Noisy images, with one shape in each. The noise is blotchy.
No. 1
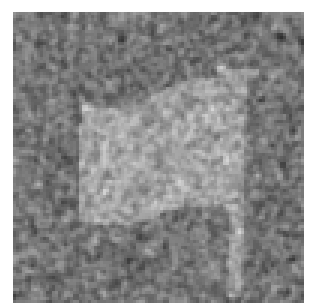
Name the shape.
flag
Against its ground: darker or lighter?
lighter
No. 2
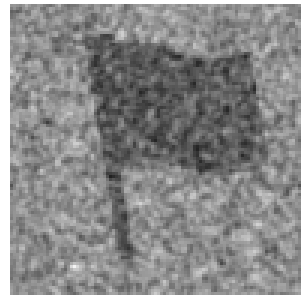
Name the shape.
flag
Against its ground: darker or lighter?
darker
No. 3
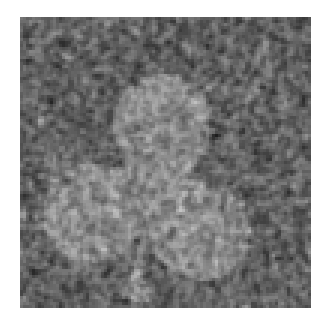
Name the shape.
club
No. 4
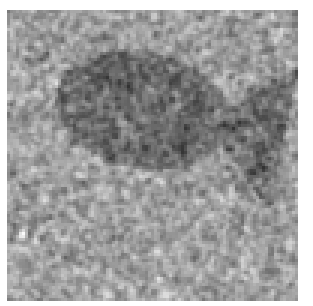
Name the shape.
fish
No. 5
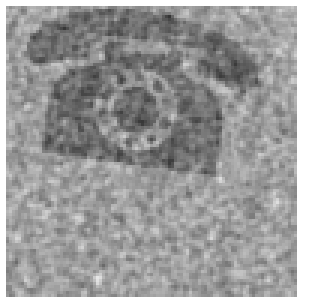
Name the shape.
telephone
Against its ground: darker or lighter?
darker
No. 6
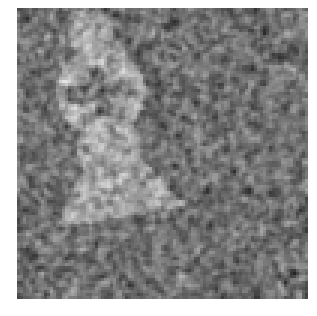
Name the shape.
chess bishop
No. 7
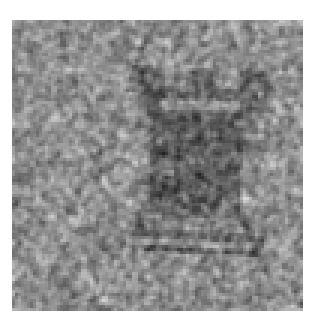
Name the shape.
chess rook
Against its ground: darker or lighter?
darker
